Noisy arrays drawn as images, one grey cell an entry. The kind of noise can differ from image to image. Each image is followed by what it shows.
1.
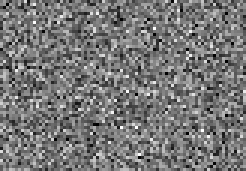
independent entries
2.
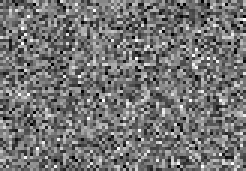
independent entries
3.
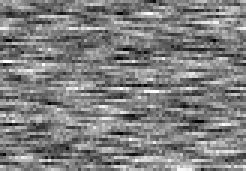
streaked along the rows
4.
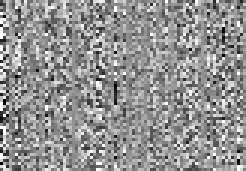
columns of uneven size
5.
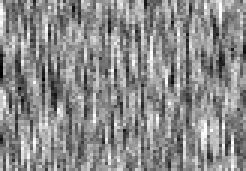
streaked along the columns
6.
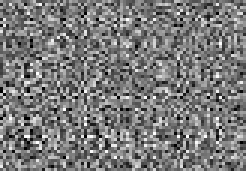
low rank plus noise
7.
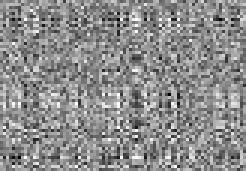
low rank plus noise
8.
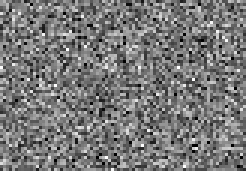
independent entries
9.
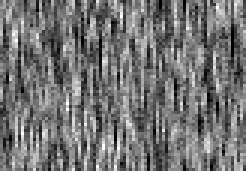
streaked along the columns
